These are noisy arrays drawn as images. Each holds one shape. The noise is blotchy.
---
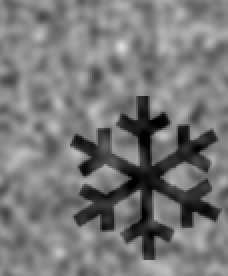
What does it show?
dark snowflake
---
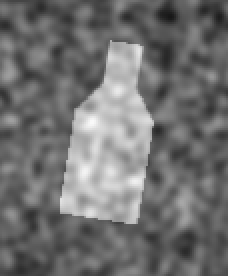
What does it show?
light bottle
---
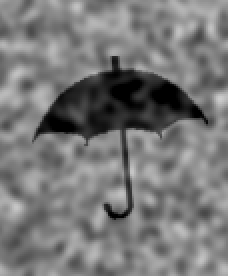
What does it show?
dark umbrella
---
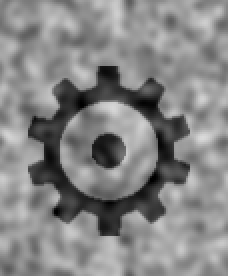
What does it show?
dark gear
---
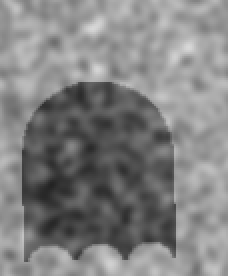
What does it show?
dark ghost
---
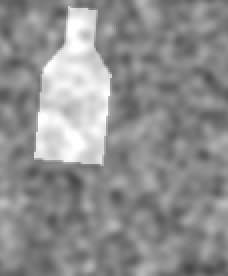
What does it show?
light bottle
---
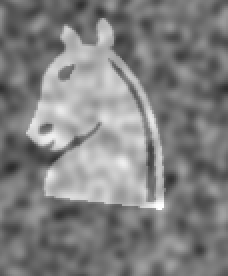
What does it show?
light chess knight
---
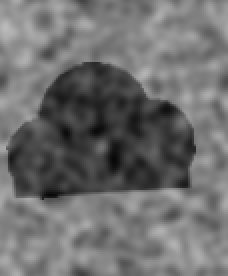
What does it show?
dark cloud
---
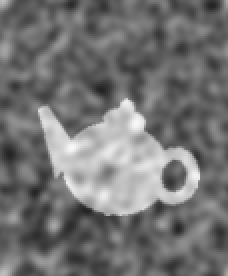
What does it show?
light teapot
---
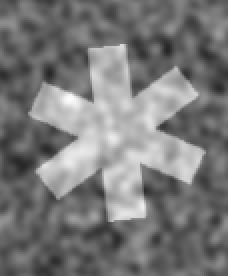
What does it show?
light asterisk
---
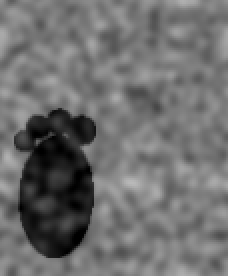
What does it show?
dark footprint
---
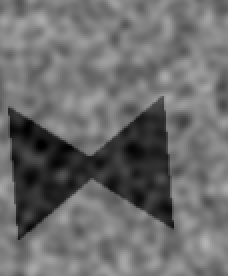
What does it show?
dark bow tie
